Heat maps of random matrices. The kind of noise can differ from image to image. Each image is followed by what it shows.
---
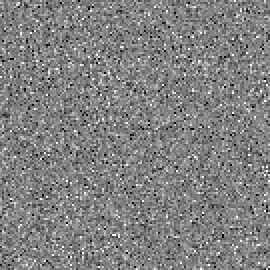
heavy tails
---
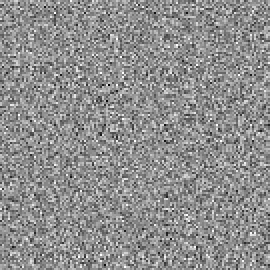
low rank plus noise
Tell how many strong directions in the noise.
three or four
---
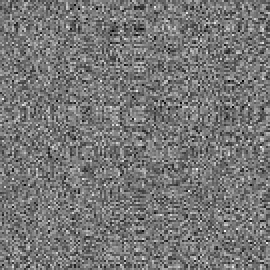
low rank plus noise
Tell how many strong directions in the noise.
one
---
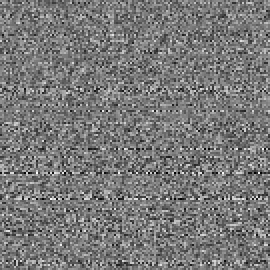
rows of uneven size
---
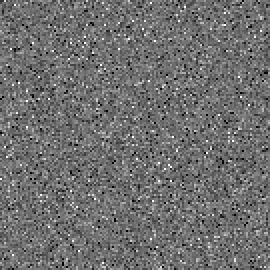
heavy tails
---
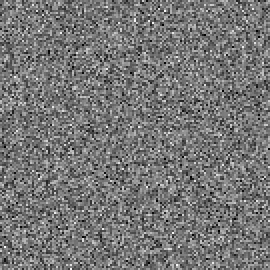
independent entries
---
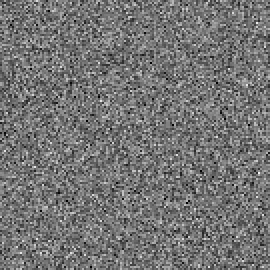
independent entries
